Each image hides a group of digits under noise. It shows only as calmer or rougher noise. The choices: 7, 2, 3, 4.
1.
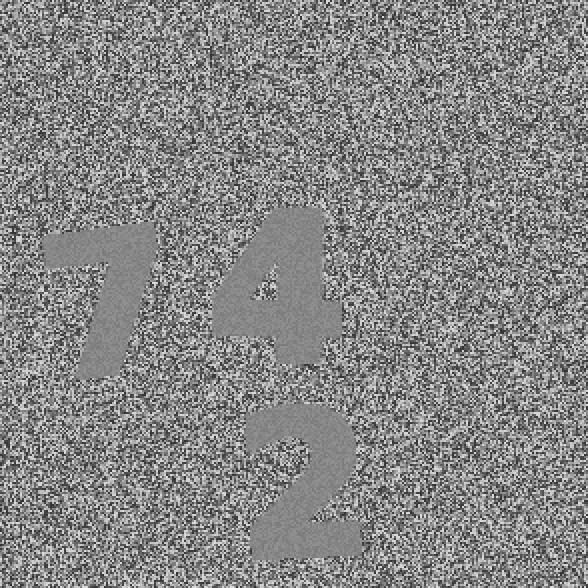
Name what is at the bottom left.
nothing
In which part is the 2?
bottom middle
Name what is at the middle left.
7
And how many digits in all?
3
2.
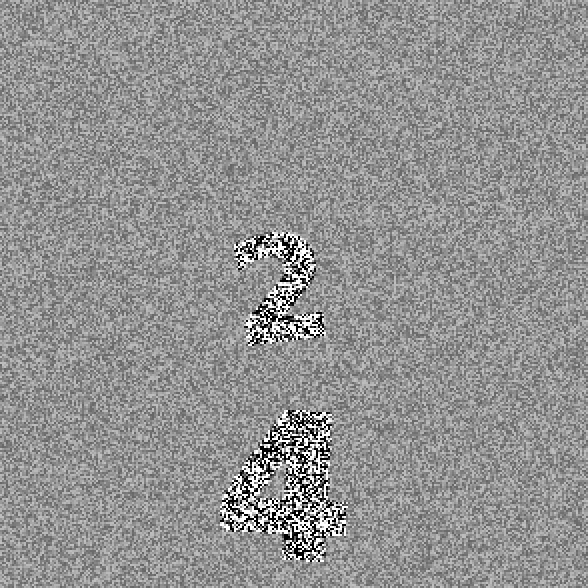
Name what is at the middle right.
nothing
